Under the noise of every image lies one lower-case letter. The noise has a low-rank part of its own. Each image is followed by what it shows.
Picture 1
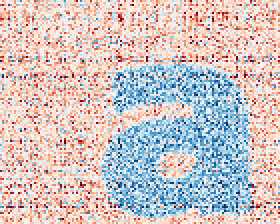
a
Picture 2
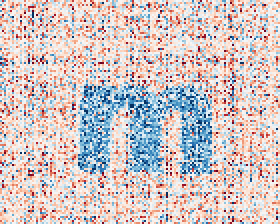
m
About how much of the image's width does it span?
half
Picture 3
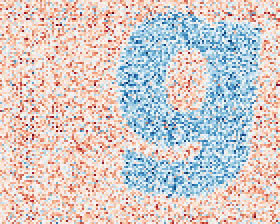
g
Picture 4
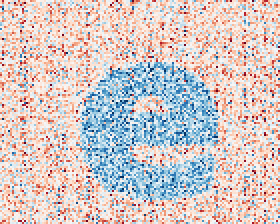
e
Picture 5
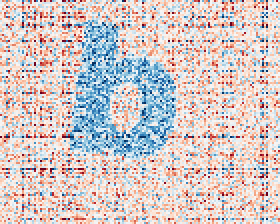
b
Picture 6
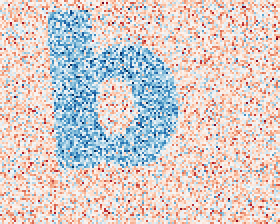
b
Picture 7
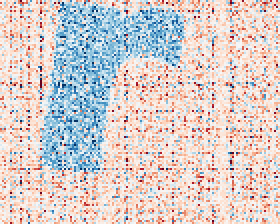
r
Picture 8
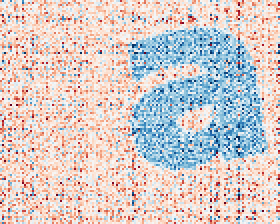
a
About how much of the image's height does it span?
two thirds
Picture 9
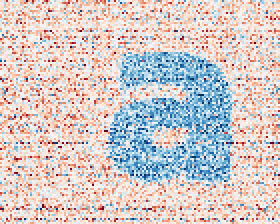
a
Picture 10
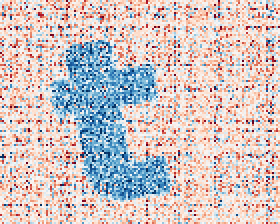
t
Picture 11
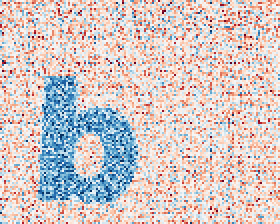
b
